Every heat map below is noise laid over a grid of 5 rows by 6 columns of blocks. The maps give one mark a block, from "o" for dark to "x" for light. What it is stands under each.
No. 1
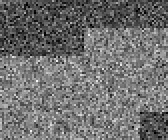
o o o o o o
o o o x x x
x x x x x x
x x x x x x
x x x x x o
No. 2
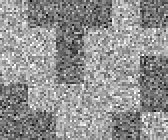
x o o o x o
x x o x x x
x x o x x o
o x x x x o
o o x x o x
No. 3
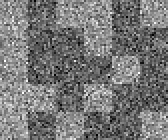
x o x x o x
x o o x o o
x o o o x o
x x o x o o
x o x o o x
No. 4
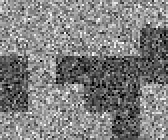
x x x x x x
x x x x x o
o x o o o o
o x x o o x
x x x x o x
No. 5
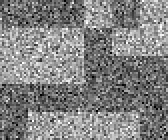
o o o x o x
x x x o x x
x x x o o o
o o o o o o
o x x x x o
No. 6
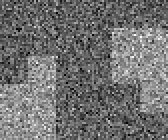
o o o o o o
o o o o x x
o x o o x x
x x o o o x
x x o o o o
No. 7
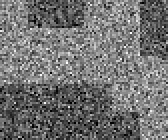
x o o x x o
x x x x x o
x x x x x x
o o o o x x
o o o o o x
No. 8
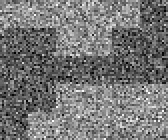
x x x x x o
o o x x o o
o o o o o o
o o x x x x
o x x x x x
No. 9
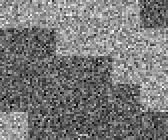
x x x x x o
o o x x x x
o o o o x x
o o o o o x
x o o o o o
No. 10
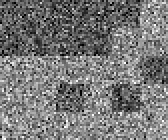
o o o o o x
o o o o x x
x x x x x o
x x o x o x
x x x x x x
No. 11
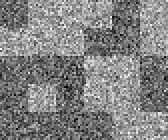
o x x x o x
x x x o o x
o o o x x o
o x o x x o
o o o o x x
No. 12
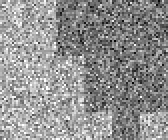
x x o o o o
x x o o o o
x x x o o o
x x x o o o
x x x x o x
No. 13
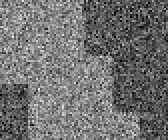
x x x o o o
x x x o o o
x x x x o o
o x x x o o
o x x x x o
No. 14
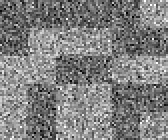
o o o o o x
o x x x o o
x x o o x x
x o x x o o
x o x x o x
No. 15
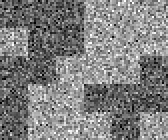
o o o x x x
x o o x x x
o o x x x o
o x x o o o
o x x x o x
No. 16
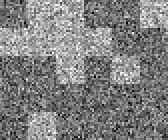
o x x o o x
x x x x o o
o o x o x o
o o o o o o
o x o o o o
